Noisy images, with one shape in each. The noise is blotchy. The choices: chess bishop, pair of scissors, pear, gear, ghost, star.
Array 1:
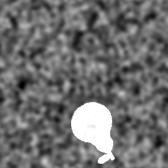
light pear, bottom middle
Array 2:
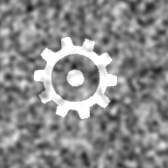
light gear
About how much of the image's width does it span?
half
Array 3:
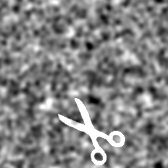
light pair of scissors, bottom middle
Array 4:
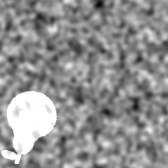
light pear, bottom left
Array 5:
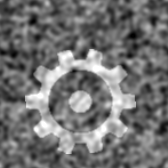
light gear
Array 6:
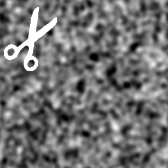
light pair of scissors, top left
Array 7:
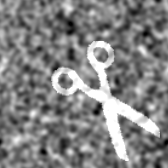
light pair of scissors
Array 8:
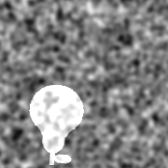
light pear
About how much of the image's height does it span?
half
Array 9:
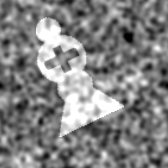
light chess bishop
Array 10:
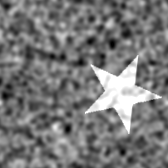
light star
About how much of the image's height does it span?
half
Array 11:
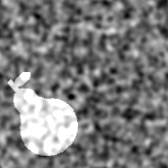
light pear
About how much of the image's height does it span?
half
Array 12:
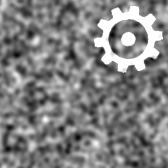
light gear, top right
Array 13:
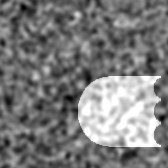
light ghost
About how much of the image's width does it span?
half
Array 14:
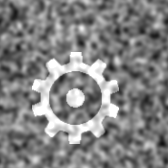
light gear
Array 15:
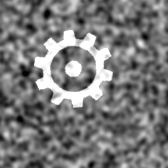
light gear
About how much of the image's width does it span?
half
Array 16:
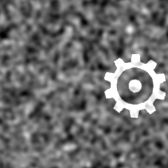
light gear, middle right
